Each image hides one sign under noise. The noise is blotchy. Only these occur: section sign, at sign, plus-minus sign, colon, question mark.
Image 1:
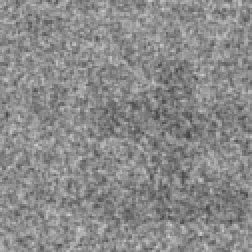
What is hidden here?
dark plus-minus sign
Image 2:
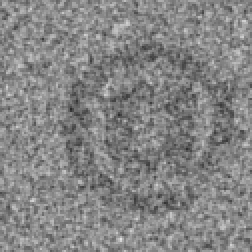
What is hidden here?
dark at sign
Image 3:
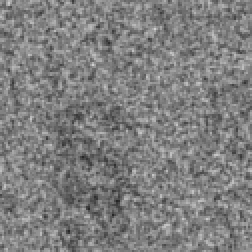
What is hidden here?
dark section sign
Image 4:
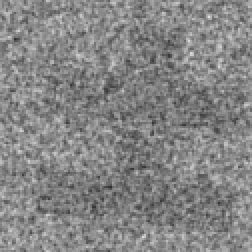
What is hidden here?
dark plus-minus sign
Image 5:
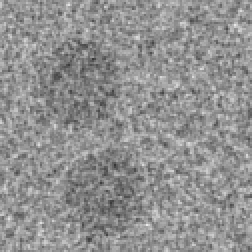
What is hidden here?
dark colon
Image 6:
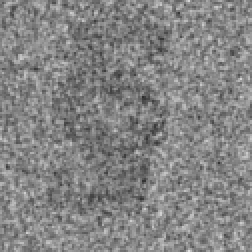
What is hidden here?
dark section sign
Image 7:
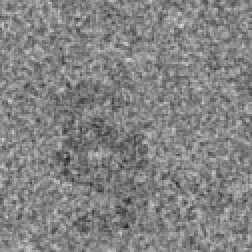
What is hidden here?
dark section sign
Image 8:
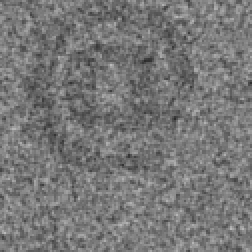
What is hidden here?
dark at sign
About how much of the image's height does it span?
two thirds
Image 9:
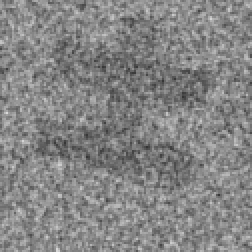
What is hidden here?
dark plus-minus sign
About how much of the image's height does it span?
two thirds
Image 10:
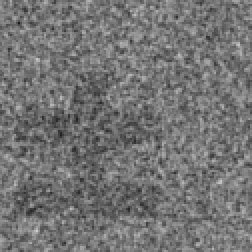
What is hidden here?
dark plus-minus sign
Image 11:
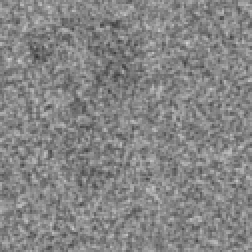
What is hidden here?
dark question mark
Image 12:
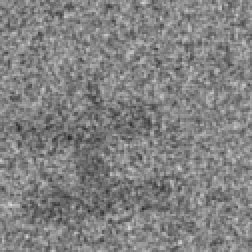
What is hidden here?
dark plus-minus sign
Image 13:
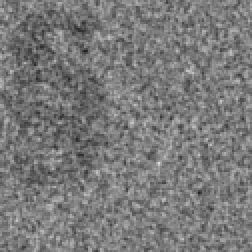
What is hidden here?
dark section sign
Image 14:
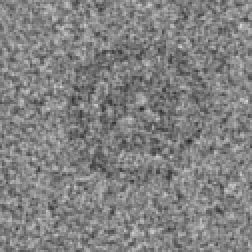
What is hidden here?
dark at sign
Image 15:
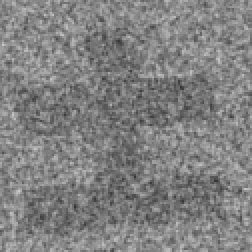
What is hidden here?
dark plus-minus sign
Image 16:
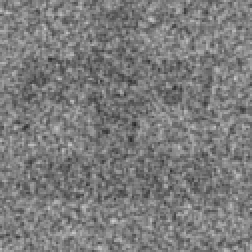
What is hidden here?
dark plus-minus sign
